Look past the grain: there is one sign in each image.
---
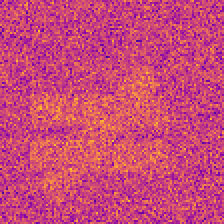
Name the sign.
not-equal sign
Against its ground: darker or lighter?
lighter
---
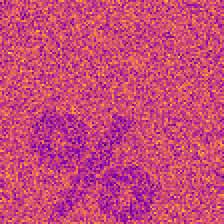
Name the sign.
percent sign
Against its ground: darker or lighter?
darker
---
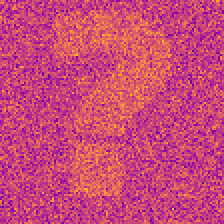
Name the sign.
question mark
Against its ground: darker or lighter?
lighter
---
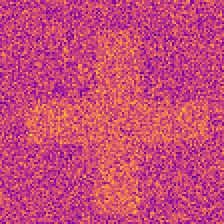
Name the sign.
plus sign
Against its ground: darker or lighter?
lighter
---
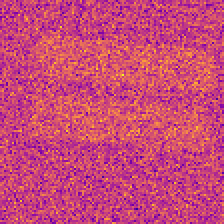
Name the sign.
equals sign
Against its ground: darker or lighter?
lighter
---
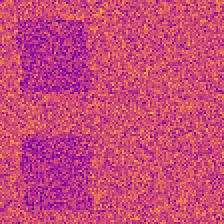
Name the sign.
colon
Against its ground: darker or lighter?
darker
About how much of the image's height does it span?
nearly all
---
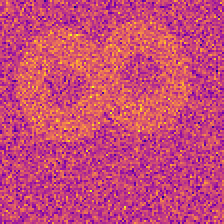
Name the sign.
infinity sign
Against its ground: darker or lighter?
lighter
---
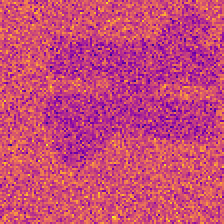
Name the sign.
not-equal sign
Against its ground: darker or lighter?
darker
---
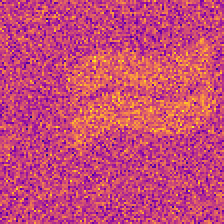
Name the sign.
approximately sign
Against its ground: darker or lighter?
lighter
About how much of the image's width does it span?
two thirds
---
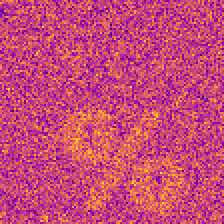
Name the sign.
percent sign
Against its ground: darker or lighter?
lighter
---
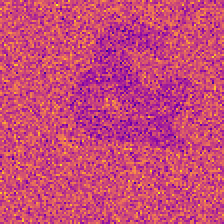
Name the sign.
ampersand
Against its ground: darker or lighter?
darker
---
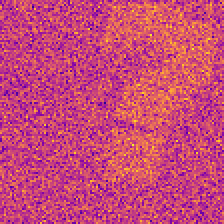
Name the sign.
question mark
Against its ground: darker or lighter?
lighter
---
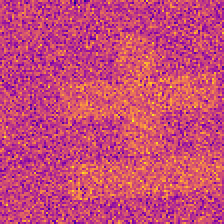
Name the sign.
plus-minus sign
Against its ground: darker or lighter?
lighter
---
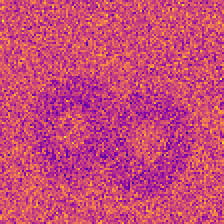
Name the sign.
infinity sign
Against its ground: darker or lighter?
darker
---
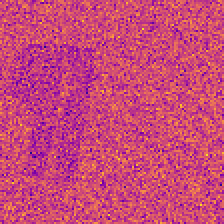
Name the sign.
pilcrow
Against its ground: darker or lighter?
darker
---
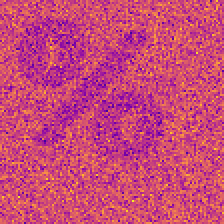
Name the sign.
percent sign
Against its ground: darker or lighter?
darker
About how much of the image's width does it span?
two thirds
